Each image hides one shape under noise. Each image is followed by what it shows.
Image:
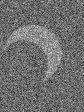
crescent
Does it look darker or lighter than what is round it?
lighter
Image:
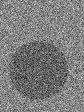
disc
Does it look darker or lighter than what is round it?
darker
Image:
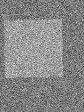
square
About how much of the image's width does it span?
two thirds
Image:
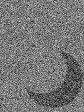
crescent
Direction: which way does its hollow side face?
up and left
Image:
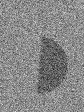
half disc
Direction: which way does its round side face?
right
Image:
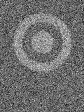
bullseye
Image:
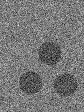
three dots
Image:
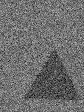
triangle
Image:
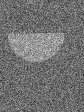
half disc
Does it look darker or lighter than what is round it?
lighter
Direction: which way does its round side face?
down
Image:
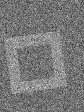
square frame
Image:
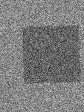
square
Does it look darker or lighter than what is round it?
darker
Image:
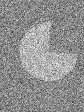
disc with a wedge cut out
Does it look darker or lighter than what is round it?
lighter
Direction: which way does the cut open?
up and right
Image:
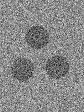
three dots
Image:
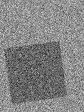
square
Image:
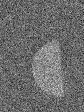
half disc
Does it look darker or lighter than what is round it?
lighter
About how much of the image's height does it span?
half
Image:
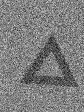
triangle frame
